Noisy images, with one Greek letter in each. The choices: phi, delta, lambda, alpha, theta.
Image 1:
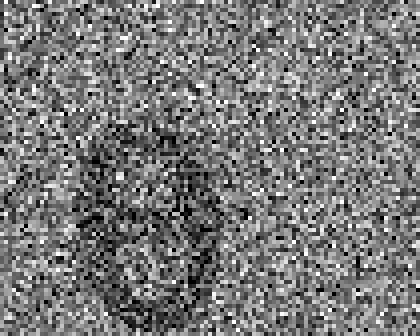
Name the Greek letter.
theta
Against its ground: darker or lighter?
darker
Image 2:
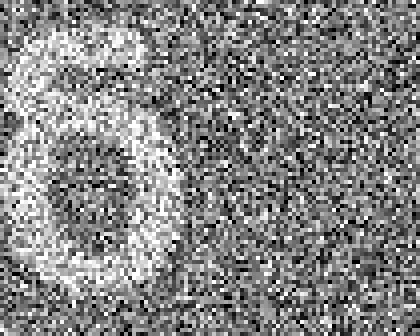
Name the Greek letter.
delta
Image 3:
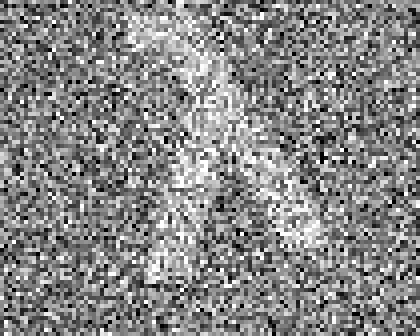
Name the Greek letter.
lambda
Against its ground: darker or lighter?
lighter
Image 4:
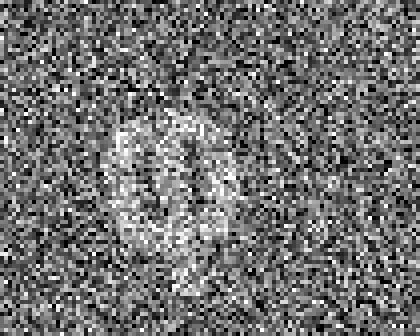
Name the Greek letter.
phi
